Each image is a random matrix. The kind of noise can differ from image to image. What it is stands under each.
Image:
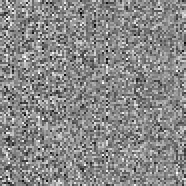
columns of uneven size
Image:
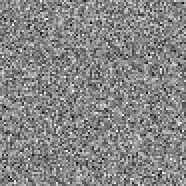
independent entries
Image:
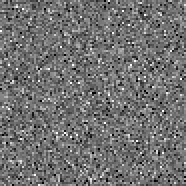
heavy tails
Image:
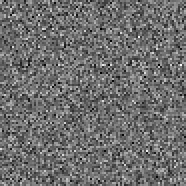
low rank plus noise
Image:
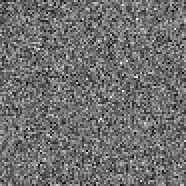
independent entries
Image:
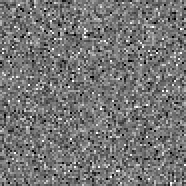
heavy tails
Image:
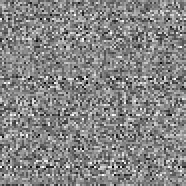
rows of uneven size
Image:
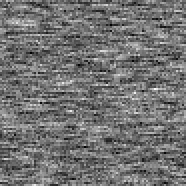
streaked along the rows
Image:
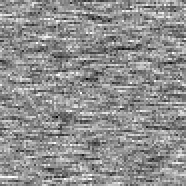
streaked along the rows
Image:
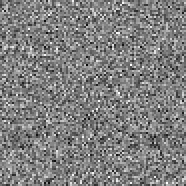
low rank plus noise
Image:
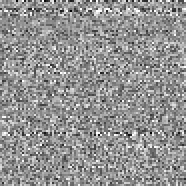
rows of uneven size
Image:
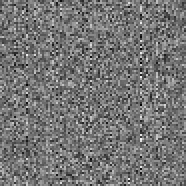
columns of uneven size
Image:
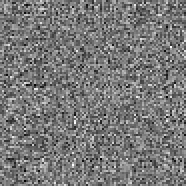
low rank plus noise
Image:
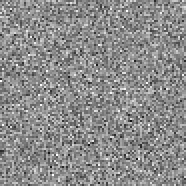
independent entries
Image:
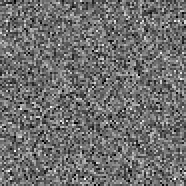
independent entries
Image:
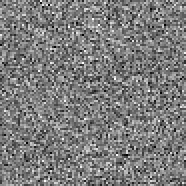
low rank plus noise
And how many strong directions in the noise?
one
